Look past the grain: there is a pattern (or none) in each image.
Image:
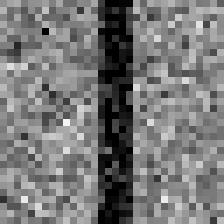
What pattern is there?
one vertical stripe
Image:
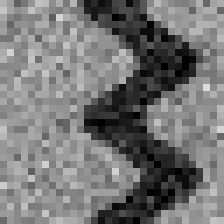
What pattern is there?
a wavy band
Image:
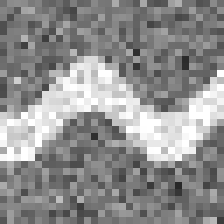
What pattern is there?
a wavy band
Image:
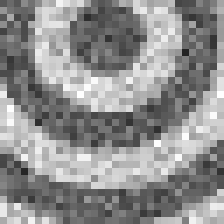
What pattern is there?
rings round one point
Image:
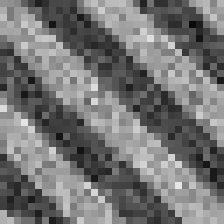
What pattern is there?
diagonal stripes
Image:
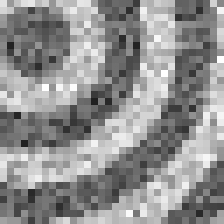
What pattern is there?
rings round one point
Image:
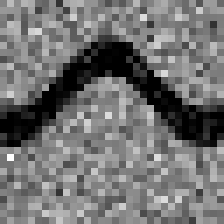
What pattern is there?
a wavy band
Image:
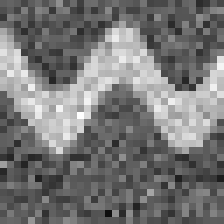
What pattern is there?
a wavy band
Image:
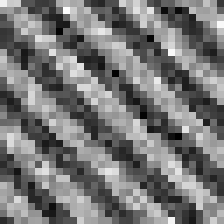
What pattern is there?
diagonal stripes
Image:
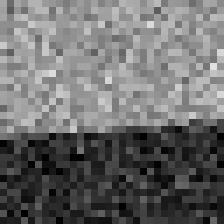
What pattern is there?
a sharp edge
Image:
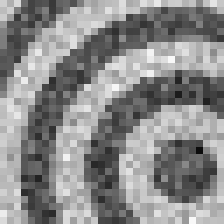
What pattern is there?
rings round one point
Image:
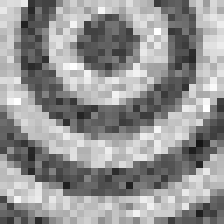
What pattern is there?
rings round one point
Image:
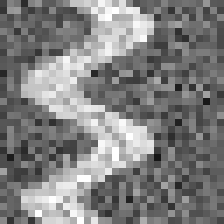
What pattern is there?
a wavy band
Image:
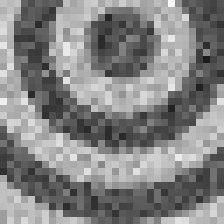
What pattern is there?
rings round one point
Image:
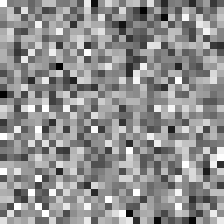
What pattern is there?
only noise
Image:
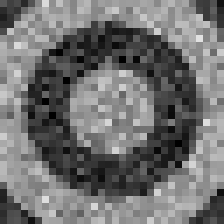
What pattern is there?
rings round one point
